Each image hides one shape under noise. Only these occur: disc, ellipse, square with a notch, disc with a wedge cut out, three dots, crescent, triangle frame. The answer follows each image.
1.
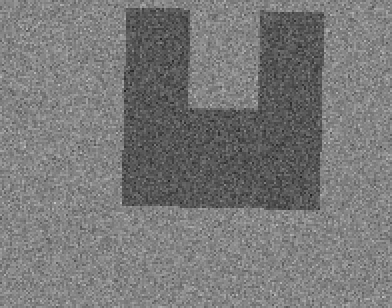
square with a notch
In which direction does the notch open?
up
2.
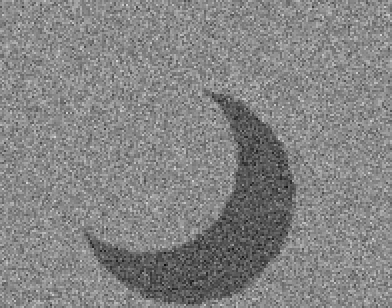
crescent
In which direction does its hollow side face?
up and left
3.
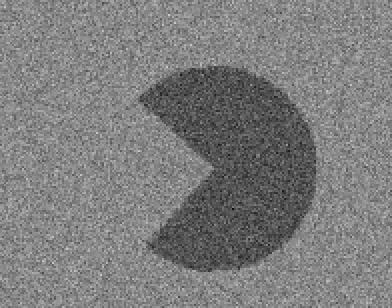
disc with a wedge cut out
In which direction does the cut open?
left
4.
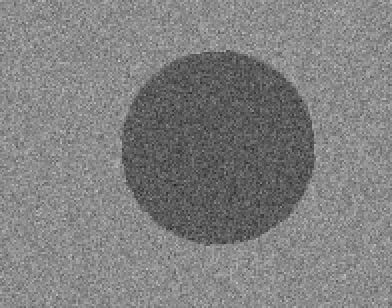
disc
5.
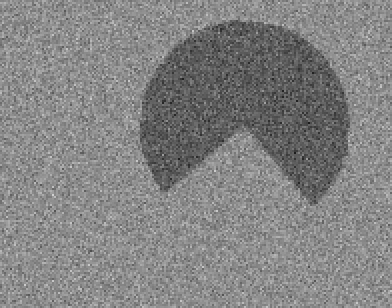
disc with a wedge cut out
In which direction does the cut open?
down
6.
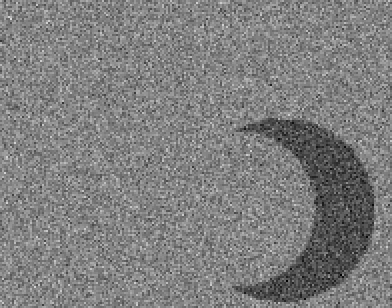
crescent
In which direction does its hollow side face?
left
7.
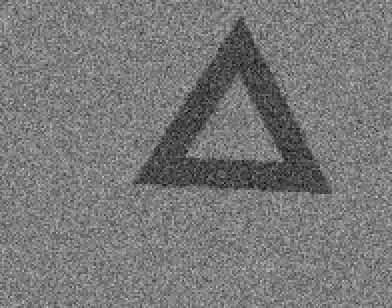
triangle frame
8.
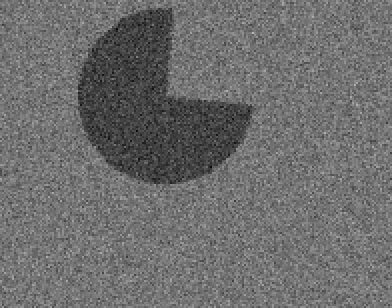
disc with a wedge cut out
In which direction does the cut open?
up and right
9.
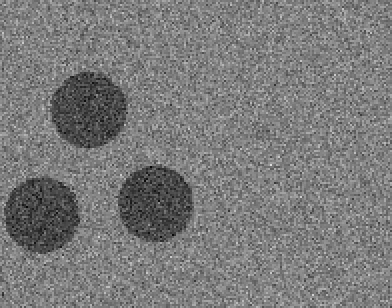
three dots
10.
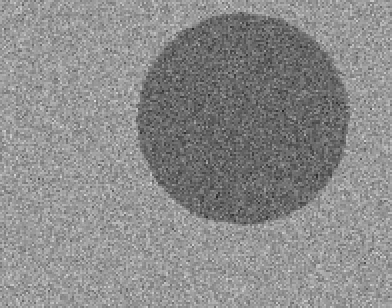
disc
